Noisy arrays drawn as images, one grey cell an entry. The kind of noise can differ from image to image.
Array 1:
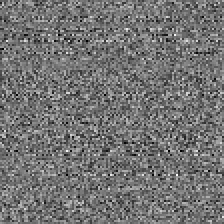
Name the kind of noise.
rows of uneven size
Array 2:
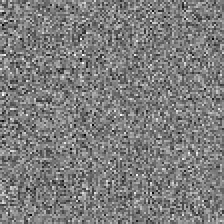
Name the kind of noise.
low rank plus noise
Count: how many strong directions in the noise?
five to eight
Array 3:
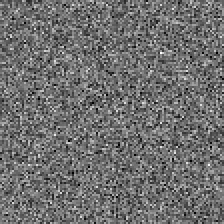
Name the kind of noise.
independent entries
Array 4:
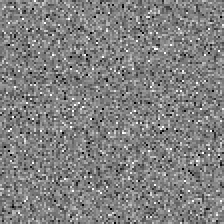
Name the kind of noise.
heavy tails
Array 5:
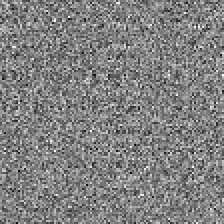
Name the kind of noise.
low rank plus noise
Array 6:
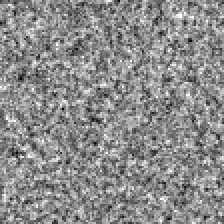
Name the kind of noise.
blotchy
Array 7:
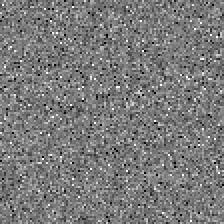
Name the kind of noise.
heavy tails
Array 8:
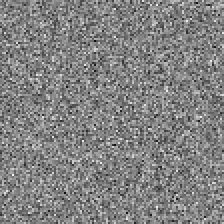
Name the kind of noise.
independent entries
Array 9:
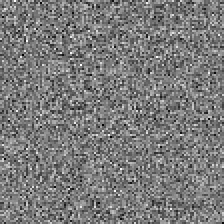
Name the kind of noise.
low rank plus noise
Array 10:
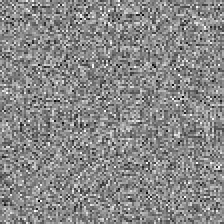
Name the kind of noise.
low rank plus noise
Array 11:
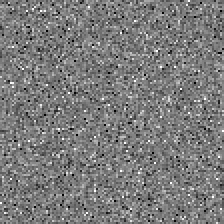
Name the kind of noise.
heavy tails
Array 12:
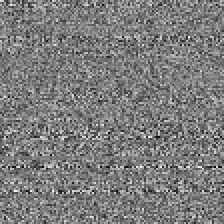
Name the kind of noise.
rows of uneven size
